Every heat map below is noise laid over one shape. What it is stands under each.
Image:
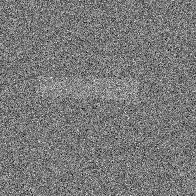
bar
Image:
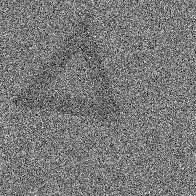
triangle frame
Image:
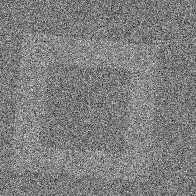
square frame
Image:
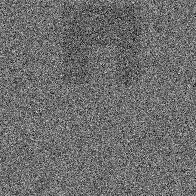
square with a notch
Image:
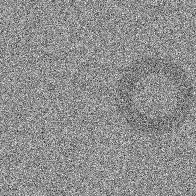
ring
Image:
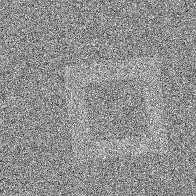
square frame
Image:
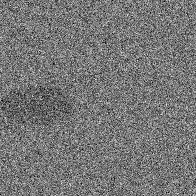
ellipse
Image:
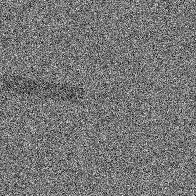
bar
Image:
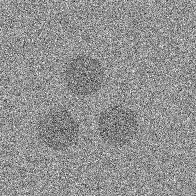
three dots
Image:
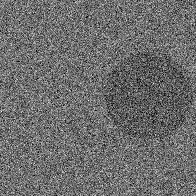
disc
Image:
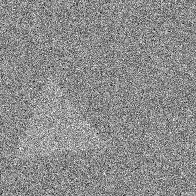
triangle
